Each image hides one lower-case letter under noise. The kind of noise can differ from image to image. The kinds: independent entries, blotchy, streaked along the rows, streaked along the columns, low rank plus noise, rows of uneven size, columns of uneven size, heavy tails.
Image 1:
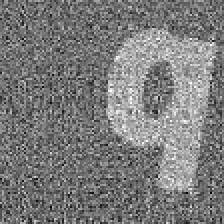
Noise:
low rank plus noise
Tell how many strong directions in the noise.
five to eight
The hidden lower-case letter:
q
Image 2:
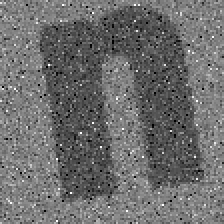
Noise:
heavy tails
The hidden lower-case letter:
n
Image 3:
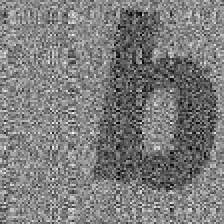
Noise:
low rank plus noise
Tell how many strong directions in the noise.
one
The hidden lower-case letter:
b
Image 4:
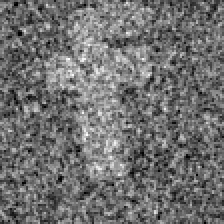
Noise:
blotchy
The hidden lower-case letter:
f
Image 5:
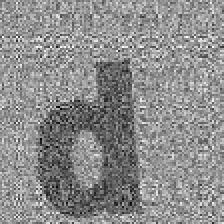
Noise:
low rank plus noise
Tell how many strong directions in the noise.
two
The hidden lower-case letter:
d
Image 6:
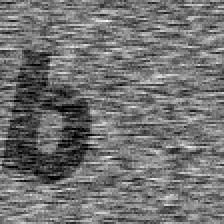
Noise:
streaked along the rows
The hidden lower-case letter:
b
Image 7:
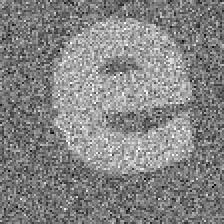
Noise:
independent entries
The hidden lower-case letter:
e
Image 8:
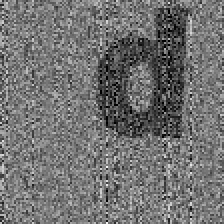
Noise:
columns of uneven size
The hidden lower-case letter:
d
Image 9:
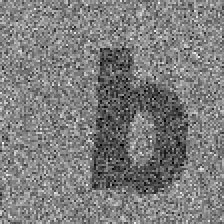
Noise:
independent entries
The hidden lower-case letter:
b
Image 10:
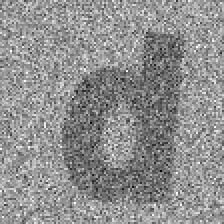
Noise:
independent entries
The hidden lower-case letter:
d
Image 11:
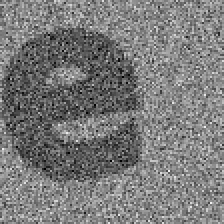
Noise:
independent entries
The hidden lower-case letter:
e
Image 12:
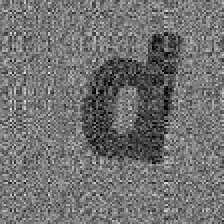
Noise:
low rank plus noise
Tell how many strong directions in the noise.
one
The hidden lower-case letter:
d
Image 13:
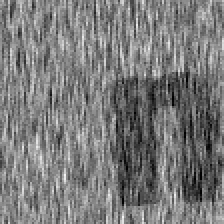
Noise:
streaked along the columns
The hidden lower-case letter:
n
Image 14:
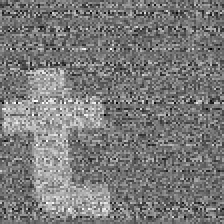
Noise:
rows of uneven size
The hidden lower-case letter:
t
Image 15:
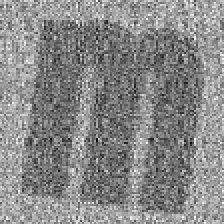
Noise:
low rank plus noise
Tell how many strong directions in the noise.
three or four
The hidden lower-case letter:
m
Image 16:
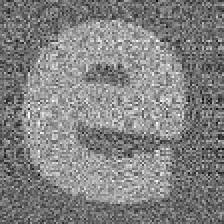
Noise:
low rank plus noise
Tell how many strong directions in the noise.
two
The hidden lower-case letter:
e
